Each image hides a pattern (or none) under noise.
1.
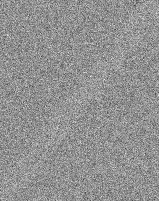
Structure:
a diagonal band
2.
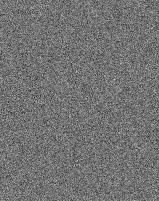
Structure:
only noise
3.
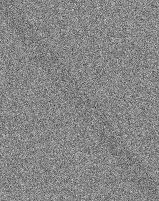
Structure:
a diagonal band
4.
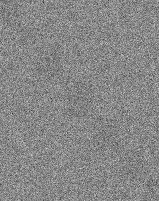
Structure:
blocks along the diagonal
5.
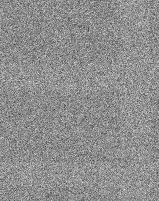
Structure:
bands of rows crossing bands of columns
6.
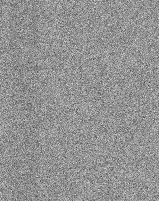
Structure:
one band of columns
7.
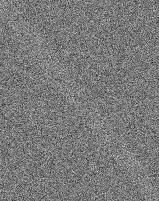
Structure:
a diagonal band
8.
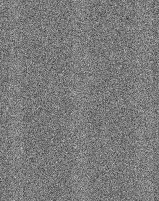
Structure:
bands of columns
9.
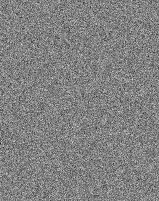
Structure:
only noise
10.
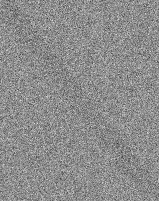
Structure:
a diagonal band
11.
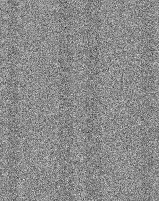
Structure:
bands of columns
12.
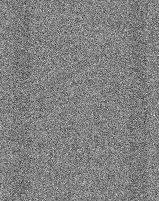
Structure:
bands of columns
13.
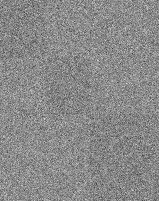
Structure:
blocks along the diagonal
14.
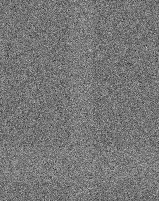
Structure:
bands of rows crossing bands of columns
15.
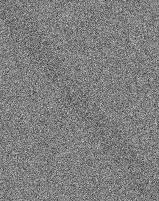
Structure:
a diagonal band
